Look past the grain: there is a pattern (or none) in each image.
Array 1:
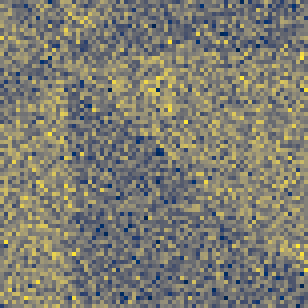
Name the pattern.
spokes from one point
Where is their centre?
top left
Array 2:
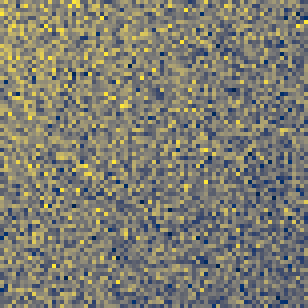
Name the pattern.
a smooth slope
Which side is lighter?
top left
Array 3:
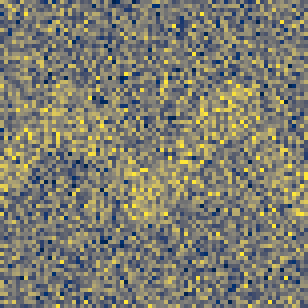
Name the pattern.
a wavy band
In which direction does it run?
left to right
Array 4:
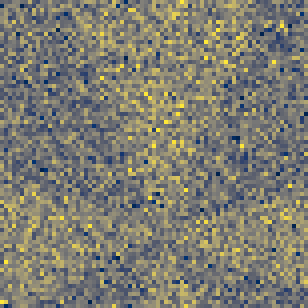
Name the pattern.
spokes from one point
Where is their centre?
bottom middle
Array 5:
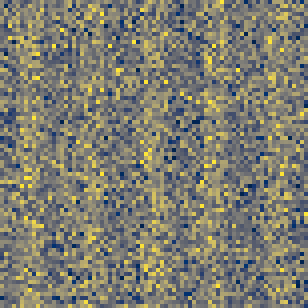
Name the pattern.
vertical stripes
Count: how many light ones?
5
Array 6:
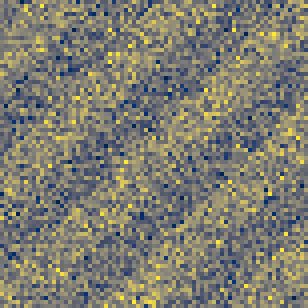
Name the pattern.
diagonal stripes
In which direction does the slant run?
bottom left to top right
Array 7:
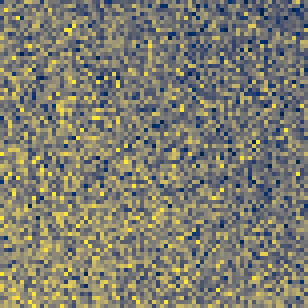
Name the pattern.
a smooth slope
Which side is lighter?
bottom left
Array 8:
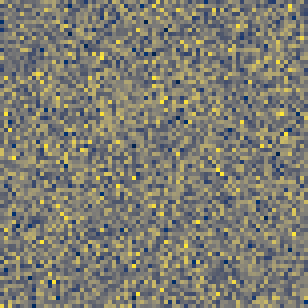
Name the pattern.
only noise
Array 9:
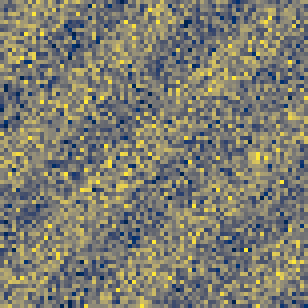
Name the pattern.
diagonal stripes
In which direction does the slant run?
bottom left to top right
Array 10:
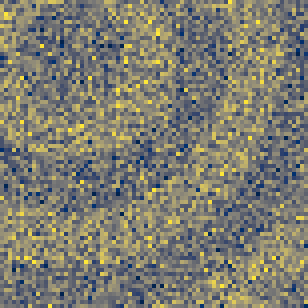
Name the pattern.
rings round one point
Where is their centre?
top left
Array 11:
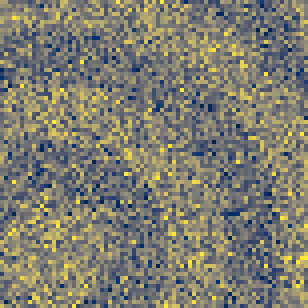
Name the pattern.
rings round one point
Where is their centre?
bottom left
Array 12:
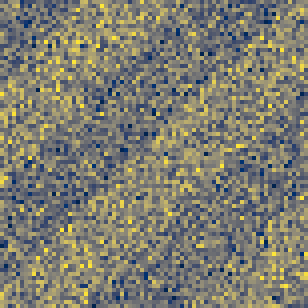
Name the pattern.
diagonal stripes
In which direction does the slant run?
bottom left to top right
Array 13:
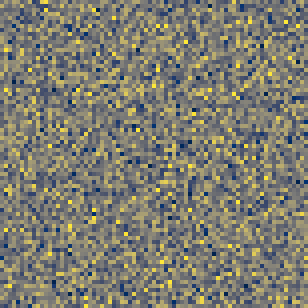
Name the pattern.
only noise
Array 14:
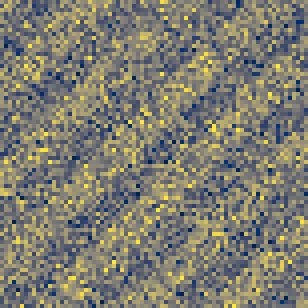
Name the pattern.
diagonal stripes
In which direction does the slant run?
bottom left to top right
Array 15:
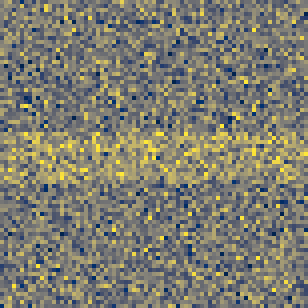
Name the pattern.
one horizontal stripe
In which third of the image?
middle
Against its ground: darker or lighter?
lighter
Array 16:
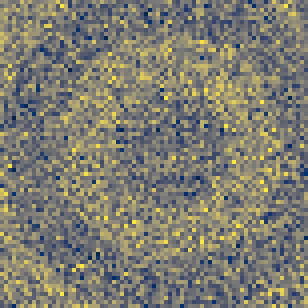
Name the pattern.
rings round one point
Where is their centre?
centre
